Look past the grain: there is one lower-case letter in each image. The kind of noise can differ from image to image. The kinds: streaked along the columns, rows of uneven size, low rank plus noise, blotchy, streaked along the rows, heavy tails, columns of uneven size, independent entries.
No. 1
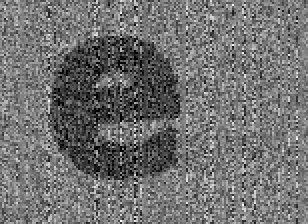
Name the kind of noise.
columns of uneven size
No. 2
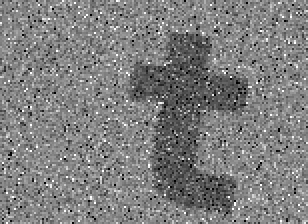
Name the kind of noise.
heavy tails
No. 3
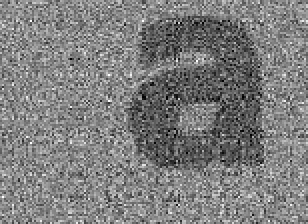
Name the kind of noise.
low rank plus noise
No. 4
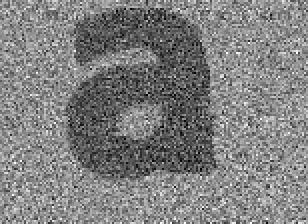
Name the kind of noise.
low rank plus noise
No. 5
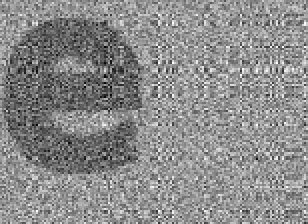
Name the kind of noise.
low rank plus noise
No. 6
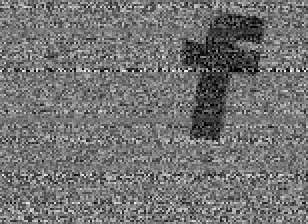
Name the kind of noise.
rows of uneven size
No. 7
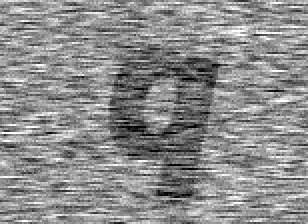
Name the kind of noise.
streaked along the rows
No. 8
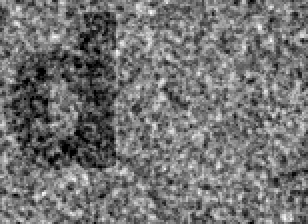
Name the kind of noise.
blotchy
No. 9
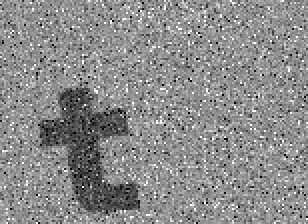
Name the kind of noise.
heavy tails
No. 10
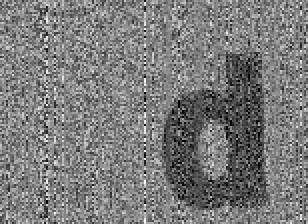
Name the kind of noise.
columns of uneven size
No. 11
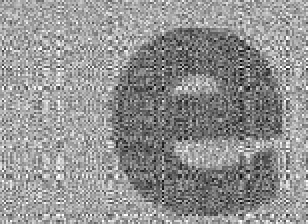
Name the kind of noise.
low rank plus noise
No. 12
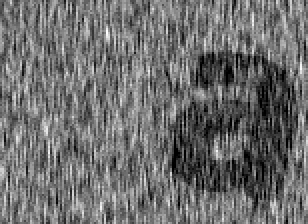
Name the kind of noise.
streaked along the columns
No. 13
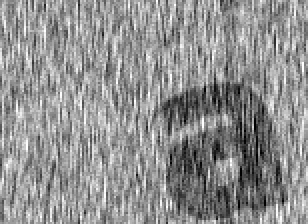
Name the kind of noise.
streaked along the columns
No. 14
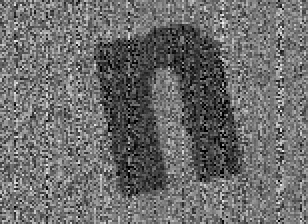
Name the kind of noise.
columns of uneven size
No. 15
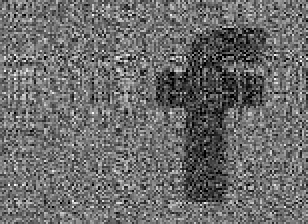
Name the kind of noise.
low rank plus noise
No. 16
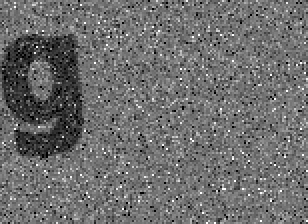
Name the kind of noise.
heavy tails
